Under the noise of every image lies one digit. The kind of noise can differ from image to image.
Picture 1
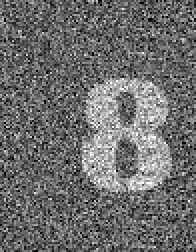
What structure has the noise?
low rank plus noise
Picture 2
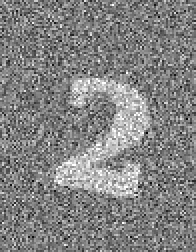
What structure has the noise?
low rank plus noise
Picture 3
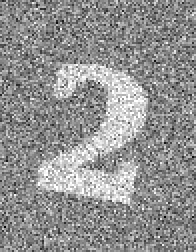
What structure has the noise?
independent entries
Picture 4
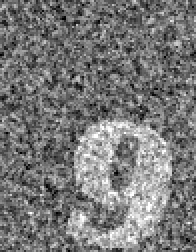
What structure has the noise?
blotchy
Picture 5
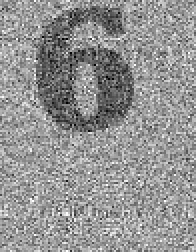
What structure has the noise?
low rank plus noise
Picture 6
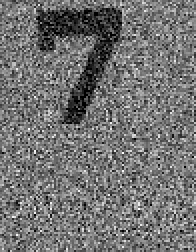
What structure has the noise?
low rank plus noise
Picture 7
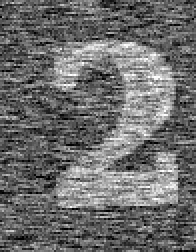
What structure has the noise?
streaked along the rows
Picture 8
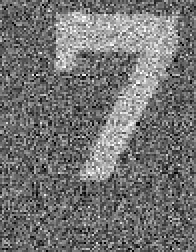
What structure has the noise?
low rank plus noise
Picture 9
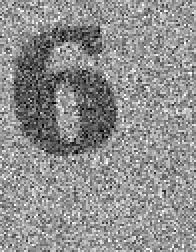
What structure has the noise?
independent entries
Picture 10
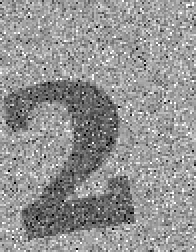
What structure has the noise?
heavy tails
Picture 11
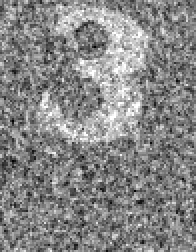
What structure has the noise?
blotchy
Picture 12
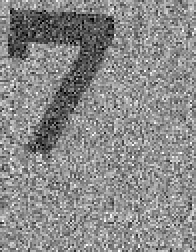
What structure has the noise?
low rank plus noise
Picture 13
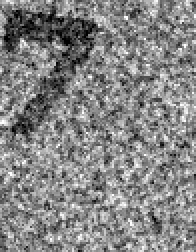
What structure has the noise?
blotchy
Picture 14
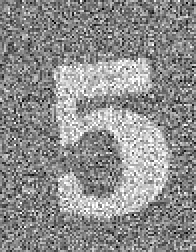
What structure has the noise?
low rank plus noise
